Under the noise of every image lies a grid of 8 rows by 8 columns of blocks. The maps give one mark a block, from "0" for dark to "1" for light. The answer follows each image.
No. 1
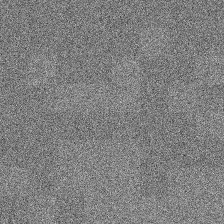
0 0 0 0 0 0 0 0
0 0 0 0 0 1 0 0
0 1 0 0 1 0 0 1
0 0 1 1 1 0 1 0
0 0 0 0 0 0 0 1
0 0 1 1 1 0 0 0
1 0 1 1 1 0 1 1
0 1 0 1 1 1 1 1
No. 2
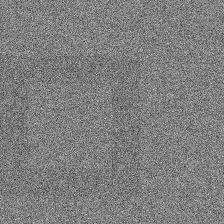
1 1 1 1 1 1 1 1
1 1 1 1 1 1 1 1
0 0 0 0 0 1 1 1
0 1 1 1 0 1 1 1
0 1 1 1 0 1 1 1
0 1 1 1 0 1 1 1
0 0 0 0 0 1 1 1
1 1 1 1 1 1 1 1
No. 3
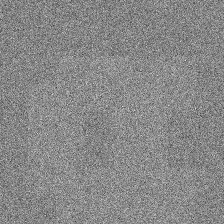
0 0 0 0 0 0 0 0
0 0 0 0 0 0 0 0
0 0 1 1 1 1 1 0
0 1 1 1 1 1 1 0
0 1 1 0 1 1 0 0
0 1 1 0 1 1 0 0
0 1 1 1 1 1 1 0
0 0 1 1 1 1 1 0
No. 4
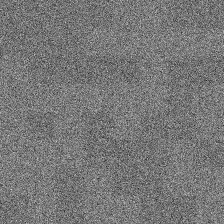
0 0 0 0 1 1 0 0
0 0 0 1 1 1 1 1
1 0 0 0 0 1 0 0
1 1 1 1 1 1 0 1
1 0 1 0 1 0 0 1
1 1 1 0 0 0 1 0
1 1 0 1 0 0 1 1
0 1 0 1 1 0 0 1
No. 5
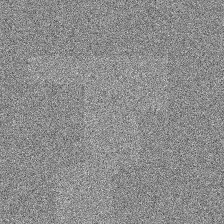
0 0 0 0 0 0 0 0
0 0 0 0 0 0 0 0
0 1 1 1 1 1 0 0
0 0 0 1 1 1 0 0
0 0 0 1 1 0 0 0
0 0 0 1 1 0 0 0
0 0 1 1 0 0 0 0
0 0 1 1 0 0 0 0
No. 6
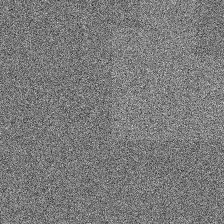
0 0 0 0 0 1 1 0
0 0 0 0 1 1 1 0
0 0 0 0 1 1 1 1
0 0 0 0 1 1 1 1
0 0 0 0 1 1 1 1
0 0 0 0 0 0 0 0
0 0 0 0 0 0 0 0
0 0 0 0 0 0 0 0
